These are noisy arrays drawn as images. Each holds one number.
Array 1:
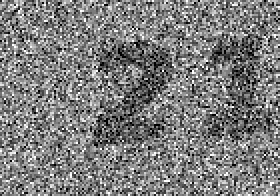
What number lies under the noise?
21
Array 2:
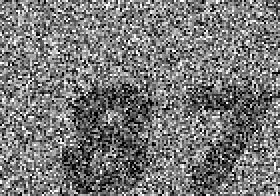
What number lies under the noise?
87
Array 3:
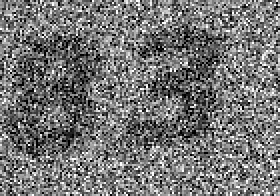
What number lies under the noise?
83
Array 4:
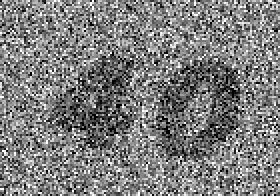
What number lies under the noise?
40
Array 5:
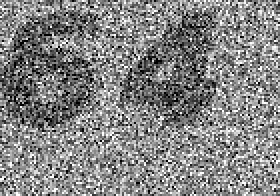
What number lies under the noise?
64
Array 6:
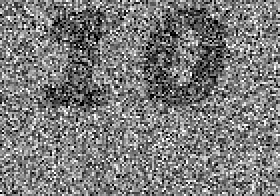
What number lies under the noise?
10
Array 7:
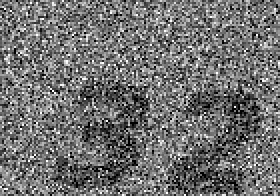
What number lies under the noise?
32
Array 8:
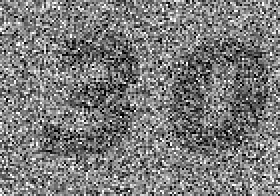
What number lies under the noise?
30
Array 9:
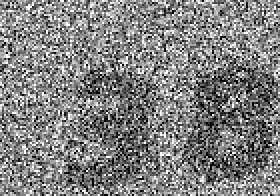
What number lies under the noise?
38
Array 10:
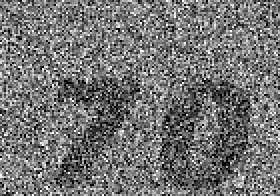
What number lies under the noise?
70
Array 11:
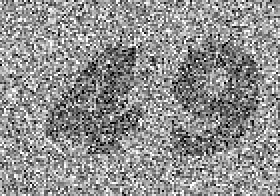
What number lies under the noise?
49
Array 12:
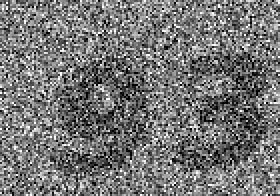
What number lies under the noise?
93
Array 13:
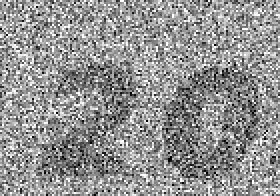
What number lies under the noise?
20
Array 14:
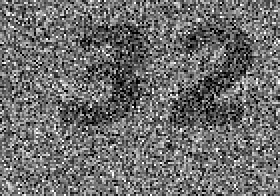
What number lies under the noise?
32
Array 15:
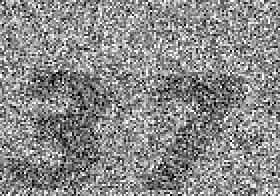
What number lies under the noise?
37
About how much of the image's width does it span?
nearly all
